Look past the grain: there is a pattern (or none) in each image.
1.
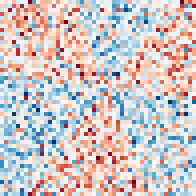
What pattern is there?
spokes from one point
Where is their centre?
centre
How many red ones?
3
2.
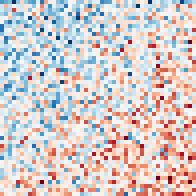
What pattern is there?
a smooth slope
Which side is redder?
bottom right
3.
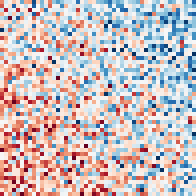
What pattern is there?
a smooth slope
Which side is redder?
bottom left
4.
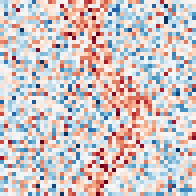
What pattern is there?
a wavy band
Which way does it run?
top to bottom
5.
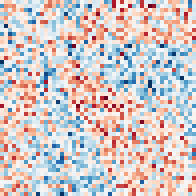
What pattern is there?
spokes from one point
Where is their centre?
top left
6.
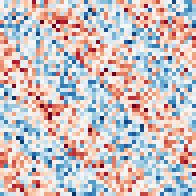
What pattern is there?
diagonal stripes
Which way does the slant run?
top left to bottom right
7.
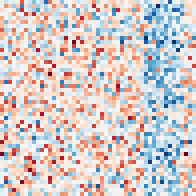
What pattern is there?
one vertical stripe
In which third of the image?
right
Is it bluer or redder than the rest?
bluer
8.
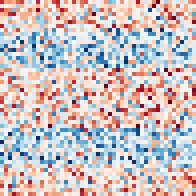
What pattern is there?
horizontal stripes
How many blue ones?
2
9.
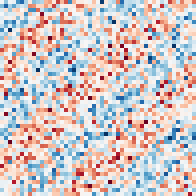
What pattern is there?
diagonal stripes
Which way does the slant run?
bottom left to top right
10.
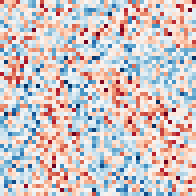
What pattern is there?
spokes from one point
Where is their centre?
top left
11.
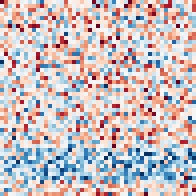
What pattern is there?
one horizontal stripe
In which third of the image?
bottom
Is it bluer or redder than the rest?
bluer
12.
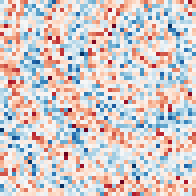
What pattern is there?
rings round one point
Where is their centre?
top right
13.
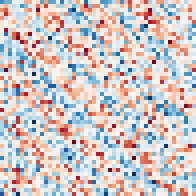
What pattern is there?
diagonal stripes
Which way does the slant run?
top left to bottom right
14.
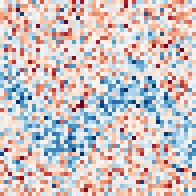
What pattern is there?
a wavy band
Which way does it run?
left to right
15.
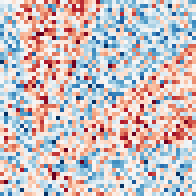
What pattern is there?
spokes from one point
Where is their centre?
bottom left
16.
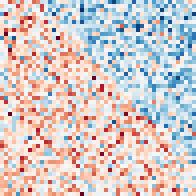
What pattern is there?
a sharp edge
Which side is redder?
bottom left
